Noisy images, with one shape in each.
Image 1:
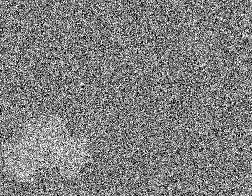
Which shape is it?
car
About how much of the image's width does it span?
a third
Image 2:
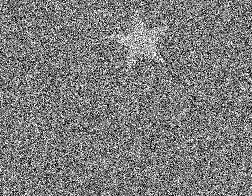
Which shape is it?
star
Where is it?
top middle
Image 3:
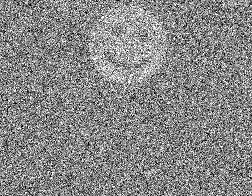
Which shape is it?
smiling face
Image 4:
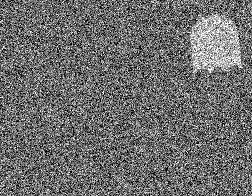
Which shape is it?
ghost
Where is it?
top right
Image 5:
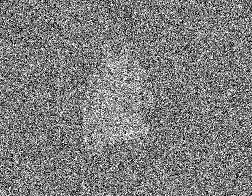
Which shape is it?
chess knight
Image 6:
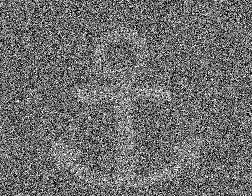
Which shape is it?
anchor
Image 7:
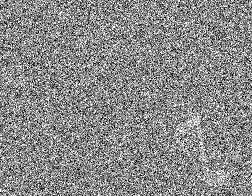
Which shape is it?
musical note
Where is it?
bottom right
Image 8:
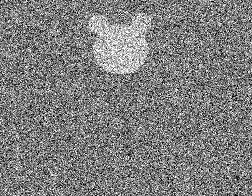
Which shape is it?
bear's head
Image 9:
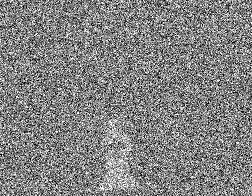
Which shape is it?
chess bishop
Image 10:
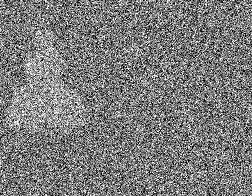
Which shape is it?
chess pawn
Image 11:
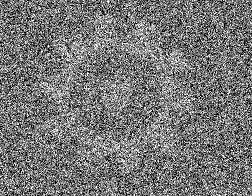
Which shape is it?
gear
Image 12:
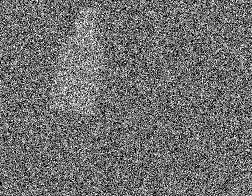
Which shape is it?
bottle
